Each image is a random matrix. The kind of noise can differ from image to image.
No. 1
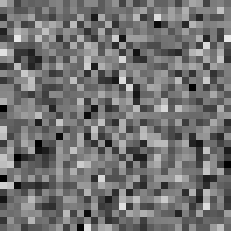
low rank plus noise
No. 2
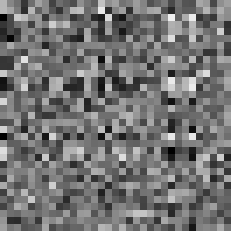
low rank plus noise
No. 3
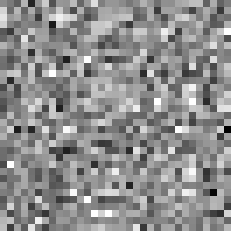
low rank plus noise
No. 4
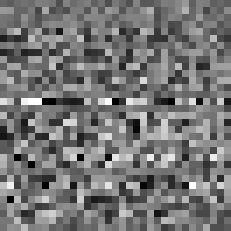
rows of uneven size
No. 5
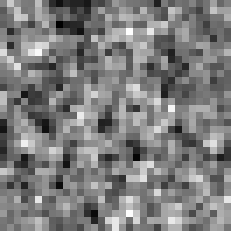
blotchy
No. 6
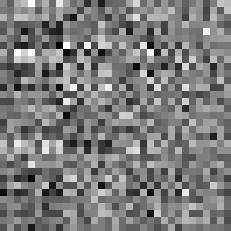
low rank plus noise
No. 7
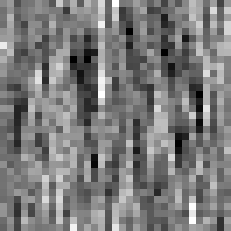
streaked along the columns
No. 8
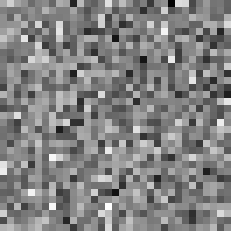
independent entries
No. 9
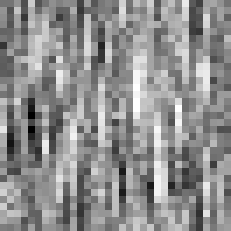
streaked along the columns
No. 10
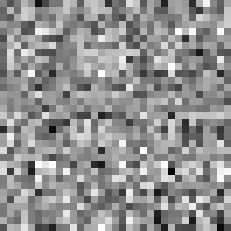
low rank plus noise
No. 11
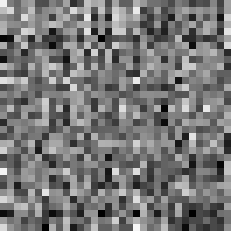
low rank plus noise
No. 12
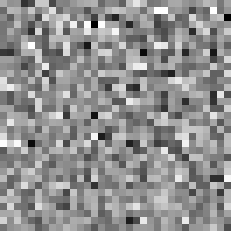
low rank plus noise
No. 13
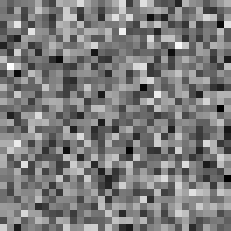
independent entries
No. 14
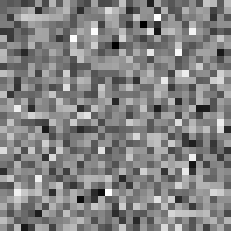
independent entries
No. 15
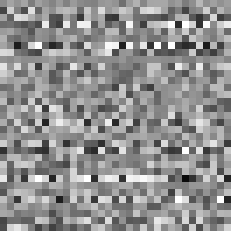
rows of uneven size
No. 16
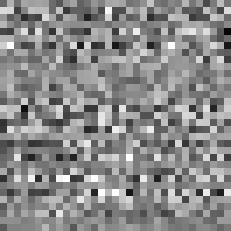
rows of uneven size
